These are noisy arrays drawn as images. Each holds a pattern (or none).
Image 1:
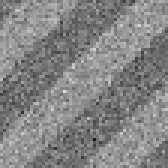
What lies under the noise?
diagonal stripes
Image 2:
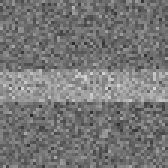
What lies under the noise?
one horizontal stripe
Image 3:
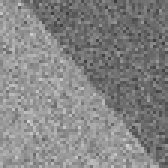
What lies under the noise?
a sharp edge
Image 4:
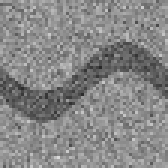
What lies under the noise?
a wavy band
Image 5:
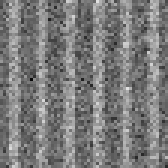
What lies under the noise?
vertical stripes
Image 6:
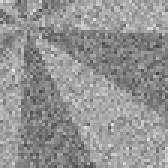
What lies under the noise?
spokes from one point
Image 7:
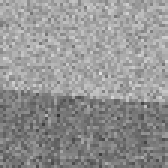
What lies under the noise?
a sharp edge
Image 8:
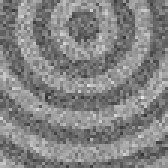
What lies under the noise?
rings round one point
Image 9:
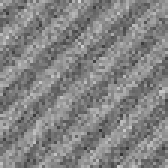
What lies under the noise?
diagonal stripes
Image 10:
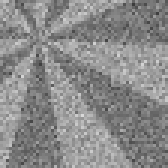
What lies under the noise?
spokes from one point
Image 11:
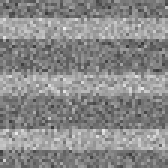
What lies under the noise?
horizontal stripes
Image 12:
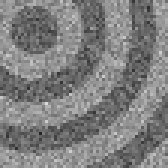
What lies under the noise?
rings round one point
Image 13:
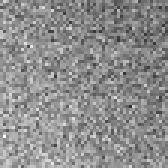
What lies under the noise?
a smooth slope
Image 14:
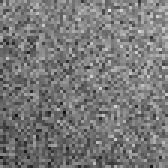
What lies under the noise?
a smooth slope
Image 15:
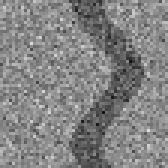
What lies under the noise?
a wavy band
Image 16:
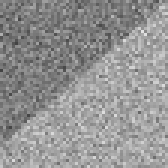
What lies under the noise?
a sharp edge
